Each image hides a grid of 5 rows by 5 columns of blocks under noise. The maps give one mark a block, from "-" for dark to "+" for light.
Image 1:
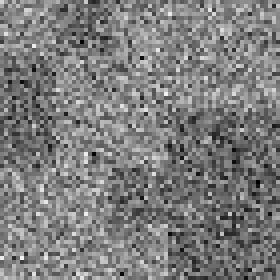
+-+++
-++++
-++--
++---
+++--
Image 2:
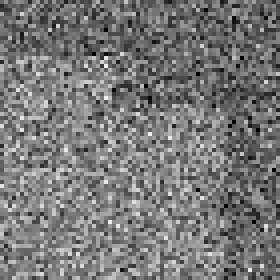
-----
++---
++++-
++++-
++++-
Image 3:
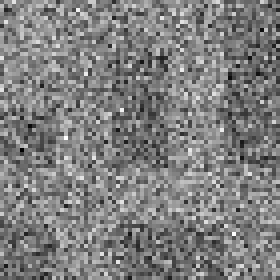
++++-
++-+-
-+-+-
+++++
-+--+
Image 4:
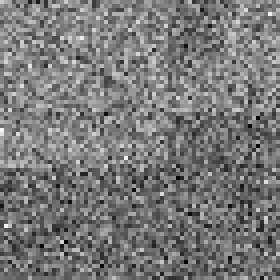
+++-+
+++++
+++--
-----
-----
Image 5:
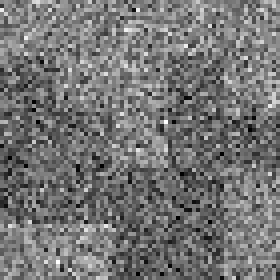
+++++
-++-+
--+--
----+
++--+
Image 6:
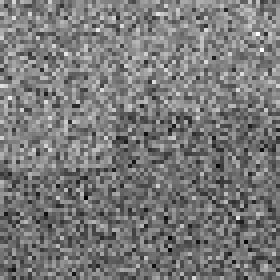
+++++
+++++
++---
-----
-----
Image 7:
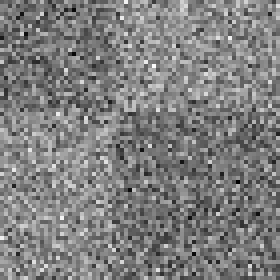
--+++
--+++
++---
++---
++---
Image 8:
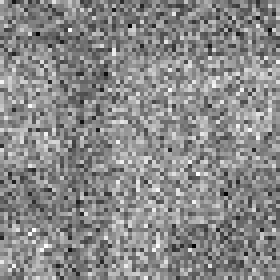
-----
+-+++
+-+++
--++-
+-+--
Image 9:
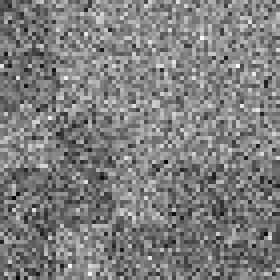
-++++
-++++
+-+++
--+--
-+---
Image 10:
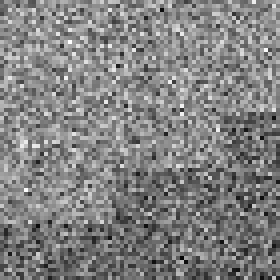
+++++
+++++
++++-
++---
-----
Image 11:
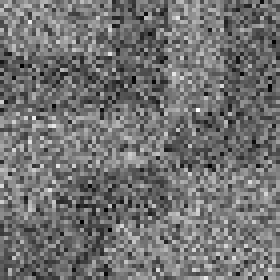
++-+-
---+-
+++--
+--++
--+++
